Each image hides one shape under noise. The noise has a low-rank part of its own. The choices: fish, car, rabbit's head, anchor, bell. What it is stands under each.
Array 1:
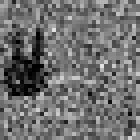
dark rabbit's head
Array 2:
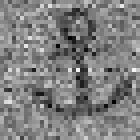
dark anchor
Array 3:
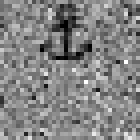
dark anchor, top middle
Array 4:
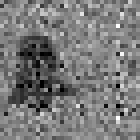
dark bell
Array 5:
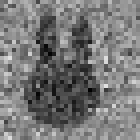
dark rabbit's head
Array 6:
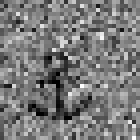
dark anchor
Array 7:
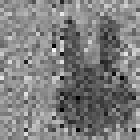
dark rabbit's head
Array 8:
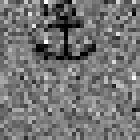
dark anchor, top middle
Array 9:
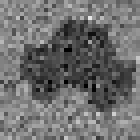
dark car
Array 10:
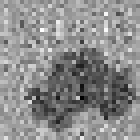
dark car
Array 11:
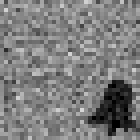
dark bell, bottom right
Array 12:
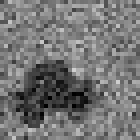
dark car
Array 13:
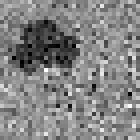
dark car
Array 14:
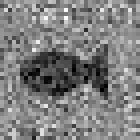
dark fish
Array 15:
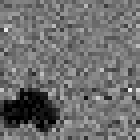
dark car, bottom left
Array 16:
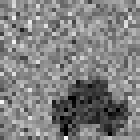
dark car
